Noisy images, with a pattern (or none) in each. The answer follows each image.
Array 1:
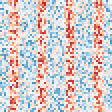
vertical stripes
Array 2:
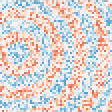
rings round one point
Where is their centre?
middle left
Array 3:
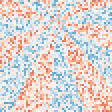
spokes from one point
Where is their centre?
top middle
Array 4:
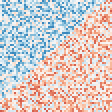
a sharp edge
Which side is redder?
bottom right
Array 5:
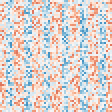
vertical stripes
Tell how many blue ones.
6
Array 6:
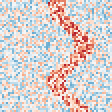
a wavy band
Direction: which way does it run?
top to bottom
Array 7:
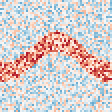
a wavy band
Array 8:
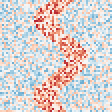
a wavy band
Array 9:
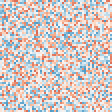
only noise
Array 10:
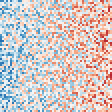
a smooth slope
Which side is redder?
right
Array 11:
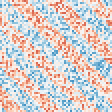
diagonal stripes
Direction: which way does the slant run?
top left to bottom right
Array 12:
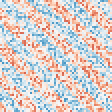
diagonal stripes
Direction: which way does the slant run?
top left to bottom right
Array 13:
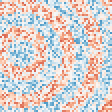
rings round one point
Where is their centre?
middle left
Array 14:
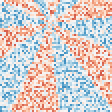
spokes from one point
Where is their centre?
top middle
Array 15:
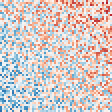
a smooth slope
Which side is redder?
top right
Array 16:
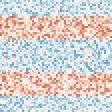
horizontal stripes
